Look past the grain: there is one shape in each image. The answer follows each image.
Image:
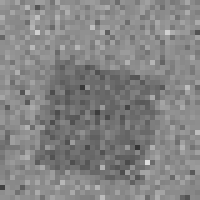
square
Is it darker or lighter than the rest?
darker
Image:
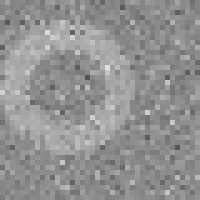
ring
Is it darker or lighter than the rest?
lighter
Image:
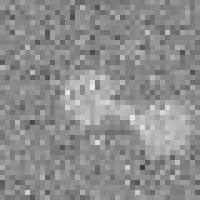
dumbbell
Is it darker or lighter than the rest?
lighter
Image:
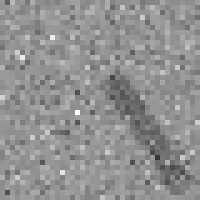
bar
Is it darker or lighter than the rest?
darker
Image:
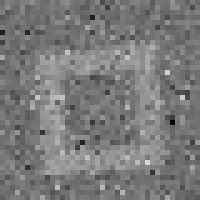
square frame
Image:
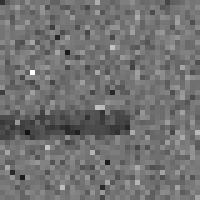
bar
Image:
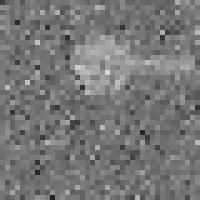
lollipop
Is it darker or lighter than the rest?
lighter
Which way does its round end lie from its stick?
left
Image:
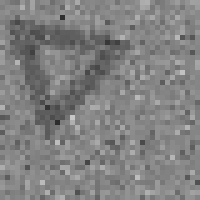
triangle frame
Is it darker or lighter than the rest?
darker
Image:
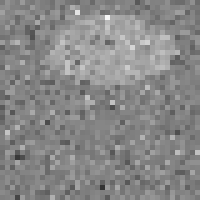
ellipse
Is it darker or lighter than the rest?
lighter
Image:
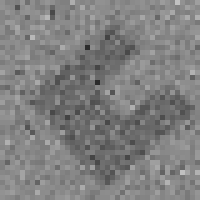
square with a notch
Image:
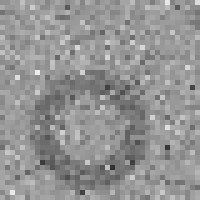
ring
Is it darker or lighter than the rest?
darker
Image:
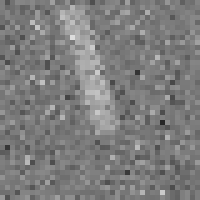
bar
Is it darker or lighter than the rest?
lighter
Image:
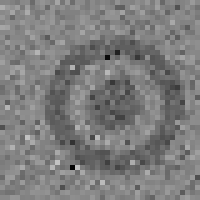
bullseye
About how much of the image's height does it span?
two thirds
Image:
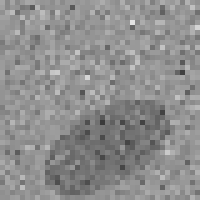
ellipse
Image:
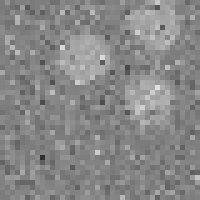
three dots
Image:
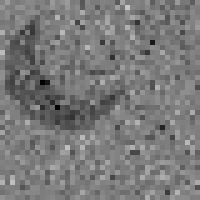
crescent
